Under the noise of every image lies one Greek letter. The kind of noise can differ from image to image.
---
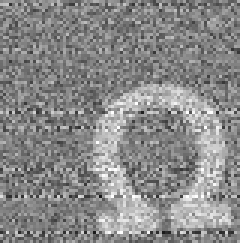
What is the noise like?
rows of uneven size
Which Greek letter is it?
omega
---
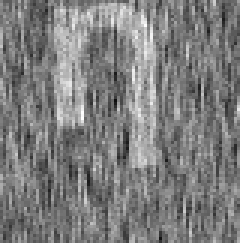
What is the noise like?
streaked along the columns
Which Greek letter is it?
eta
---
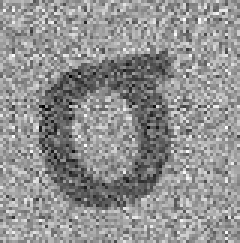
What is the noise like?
low rank plus noise
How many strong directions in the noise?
three or four
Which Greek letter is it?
sigma
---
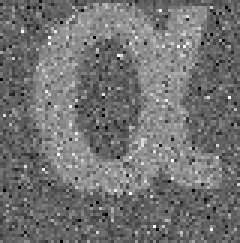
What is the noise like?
heavy tails
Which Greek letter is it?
alpha
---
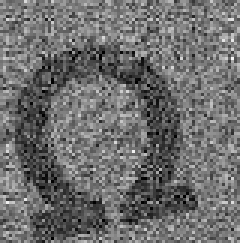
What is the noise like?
low rank plus noise
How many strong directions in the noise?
two
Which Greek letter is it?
omega
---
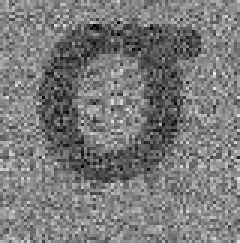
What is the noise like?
low rank plus noise
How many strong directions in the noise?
three or four
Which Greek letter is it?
sigma
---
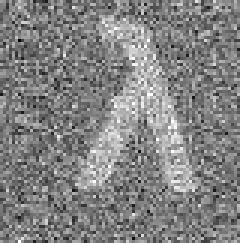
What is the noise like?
low rank plus noise
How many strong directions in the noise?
three or four
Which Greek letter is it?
lambda
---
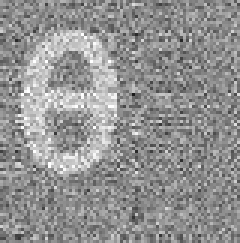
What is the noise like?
low rank plus noise
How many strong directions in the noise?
two
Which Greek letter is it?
theta
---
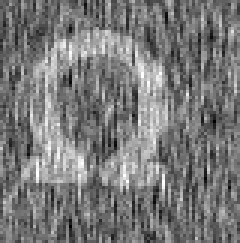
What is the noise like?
streaked along the columns
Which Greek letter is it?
omega
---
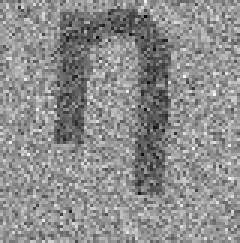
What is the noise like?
independent entries
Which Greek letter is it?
eta
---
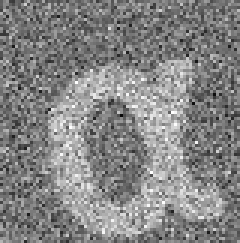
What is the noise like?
independent entries
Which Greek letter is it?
alpha
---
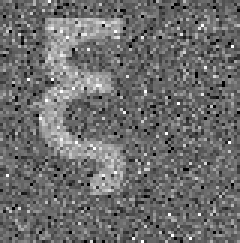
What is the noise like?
heavy tails
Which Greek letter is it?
xi
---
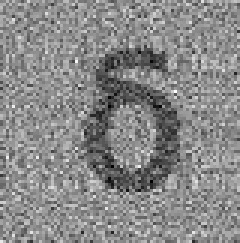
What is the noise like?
low rank plus noise
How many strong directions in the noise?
two
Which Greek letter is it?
delta
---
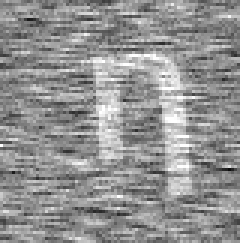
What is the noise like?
streaked along the rows
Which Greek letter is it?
eta
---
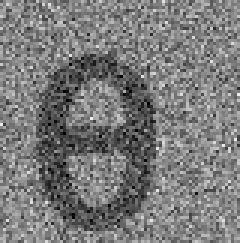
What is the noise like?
independent entries
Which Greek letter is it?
theta
